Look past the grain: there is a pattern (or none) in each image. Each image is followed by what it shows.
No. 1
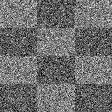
a checkerboard
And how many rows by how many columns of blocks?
4 by 3
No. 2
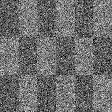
a checkerboard
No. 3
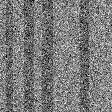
bands of columns
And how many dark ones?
4
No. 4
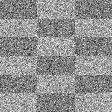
a checkerboard
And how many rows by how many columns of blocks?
6 by 3
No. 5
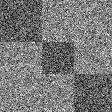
blocks along the diagonal
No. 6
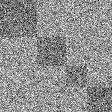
blocks along the diagonal
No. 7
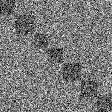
blocks along the diagonal
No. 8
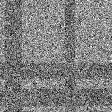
bands of rows crossing bands of columns
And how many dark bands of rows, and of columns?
2 and 2
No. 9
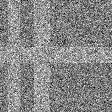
bands of rows crossing bands of columns
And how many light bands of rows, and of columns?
1 and 2
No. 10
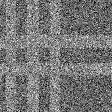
bands of rows crossing bands of columns
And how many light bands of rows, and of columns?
2 and 3
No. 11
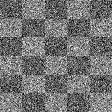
a checkerboard
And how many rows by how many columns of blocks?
6 by 5
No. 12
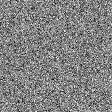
only noise
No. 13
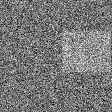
one block
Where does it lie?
middle right
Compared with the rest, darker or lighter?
lighter
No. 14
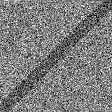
a diagonal band
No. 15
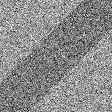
a diagonal band
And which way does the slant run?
bottom left to top right
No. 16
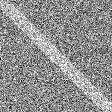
a diagonal band
